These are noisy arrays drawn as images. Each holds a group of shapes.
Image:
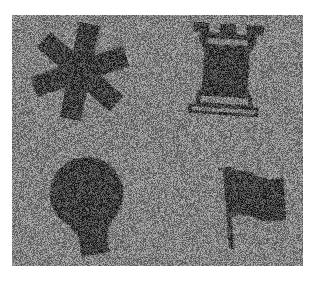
top left: asterisk; top right: chess rook; bottom left: light bulb; bottom right: flag
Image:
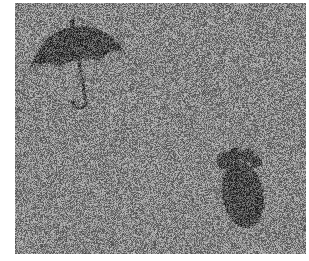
top left: umbrella; bottom right: footprint
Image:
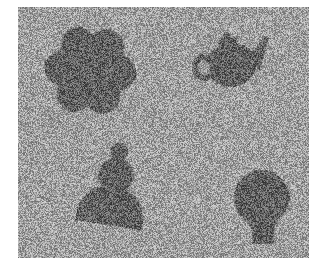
top left: flower; top right: teapot; bottom left: chess pawn; bottom right: light bulb
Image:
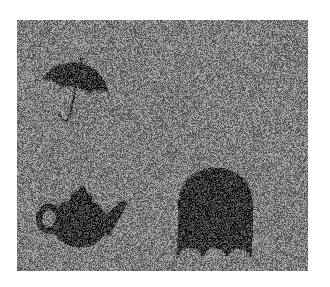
top left: umbrella; bottom left: teapot; bottom right: ghost
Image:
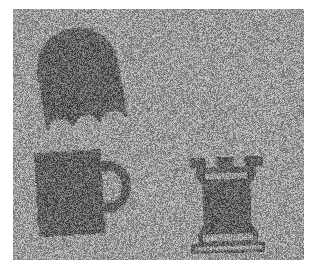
top left: ghost; bottom left: cup; bottom right: chess rook
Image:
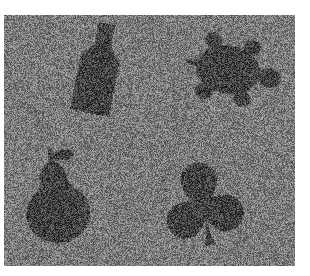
top left: bottle; top right: turtle; bottom left: pear; bottom right: club
